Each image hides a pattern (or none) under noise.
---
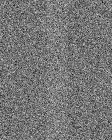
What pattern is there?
one vertical stripe
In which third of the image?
middle
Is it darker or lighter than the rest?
lighter
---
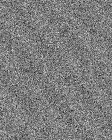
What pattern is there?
diagonal stripes
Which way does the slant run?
top left to bottom right
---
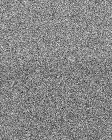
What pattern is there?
a sharp edge
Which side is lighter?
top
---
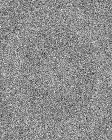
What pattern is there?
rings round one point
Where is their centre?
centre
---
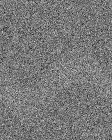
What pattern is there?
a wavy band
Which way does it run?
left to right
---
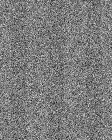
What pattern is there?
vertical stripes
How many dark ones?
3
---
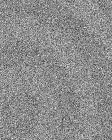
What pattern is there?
rings round one point
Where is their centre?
bottom left
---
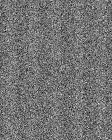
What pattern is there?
vertical stripes
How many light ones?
5
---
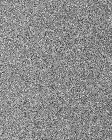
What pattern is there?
a smooth slope
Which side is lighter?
left
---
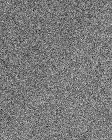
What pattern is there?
a sharp edge
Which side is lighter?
bottom right
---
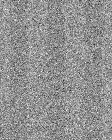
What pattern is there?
vertical stripes
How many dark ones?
3
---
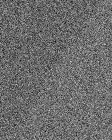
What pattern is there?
a sharp edge
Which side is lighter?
bottom right
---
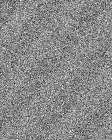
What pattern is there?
diagonal stripes
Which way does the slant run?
bottom left to top right
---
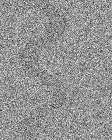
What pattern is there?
a wavy band
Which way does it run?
top to bottom
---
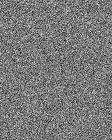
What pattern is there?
only noise
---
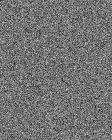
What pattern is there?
only noise
